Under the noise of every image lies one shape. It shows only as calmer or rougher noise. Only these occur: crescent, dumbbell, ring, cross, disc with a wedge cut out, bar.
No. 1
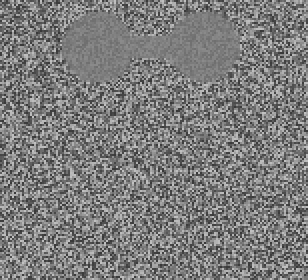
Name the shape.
dumbbell
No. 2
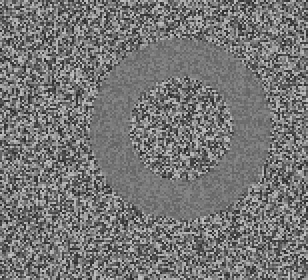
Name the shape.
ring
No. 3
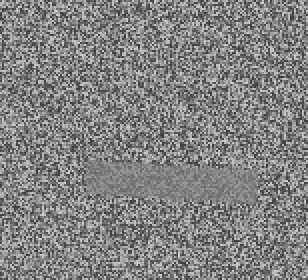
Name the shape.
bar
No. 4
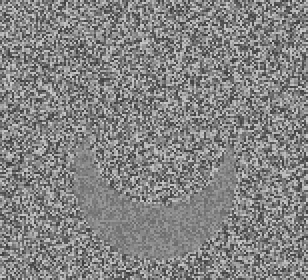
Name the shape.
crescent
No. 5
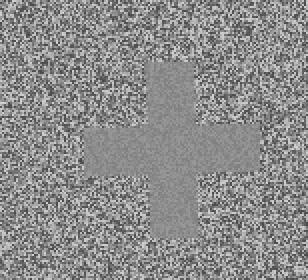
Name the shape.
cross
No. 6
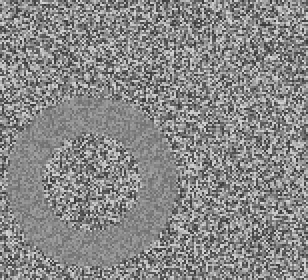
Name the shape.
ring
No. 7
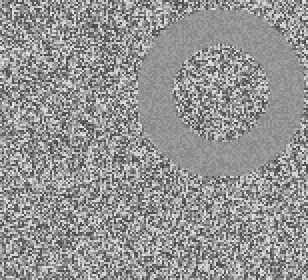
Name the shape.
ring
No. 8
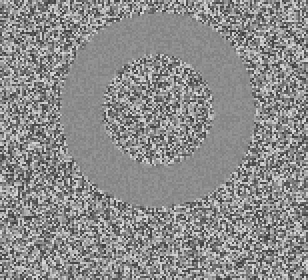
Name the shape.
ring
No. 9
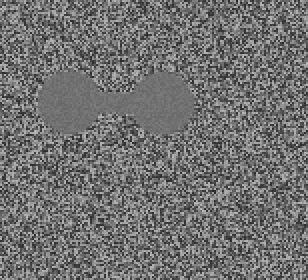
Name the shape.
dumbbell
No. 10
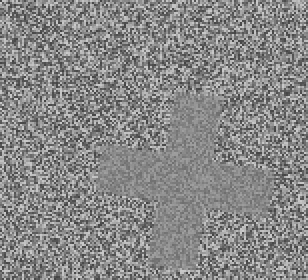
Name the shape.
cross
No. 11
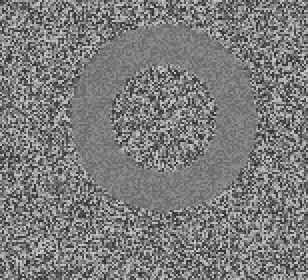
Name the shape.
ring
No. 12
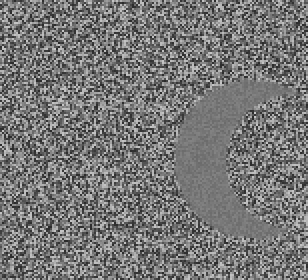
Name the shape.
crescent
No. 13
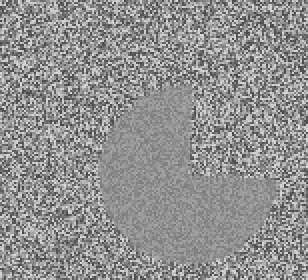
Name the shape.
disc with a wedge cut out
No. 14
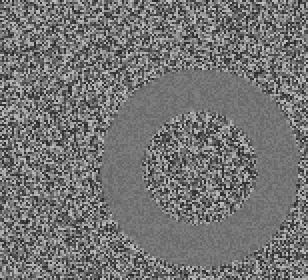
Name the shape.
ring
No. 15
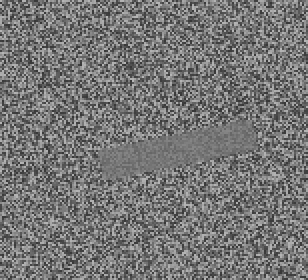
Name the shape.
bar
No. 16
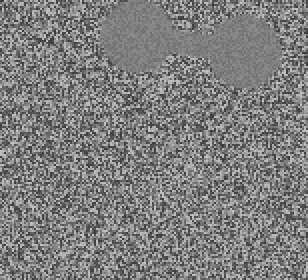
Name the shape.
dumbbell
